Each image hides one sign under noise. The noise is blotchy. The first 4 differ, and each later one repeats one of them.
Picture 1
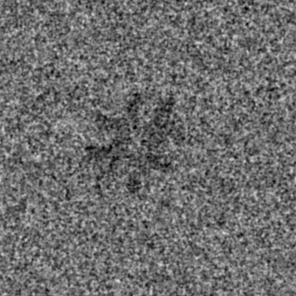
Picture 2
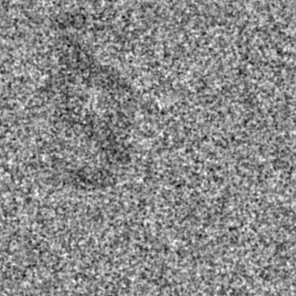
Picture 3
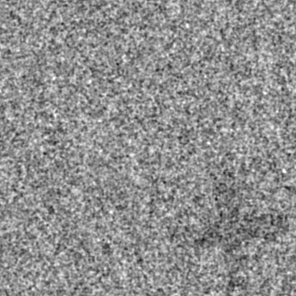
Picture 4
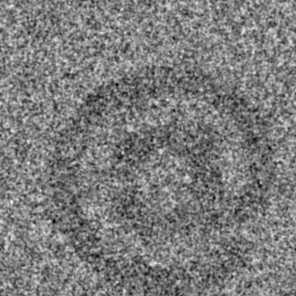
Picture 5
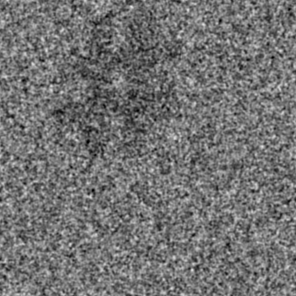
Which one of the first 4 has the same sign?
1
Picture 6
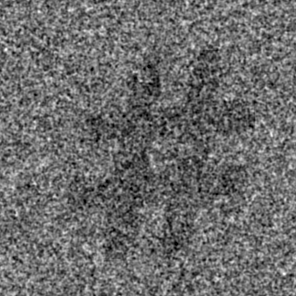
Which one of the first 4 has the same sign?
1
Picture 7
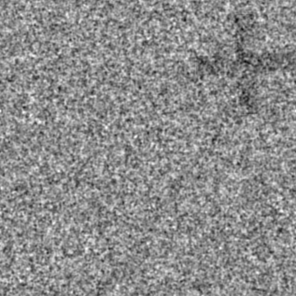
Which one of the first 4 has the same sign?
3
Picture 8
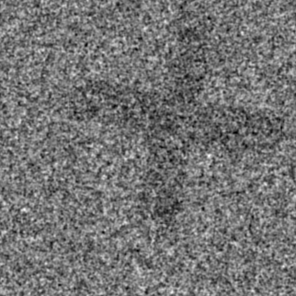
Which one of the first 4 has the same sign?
3
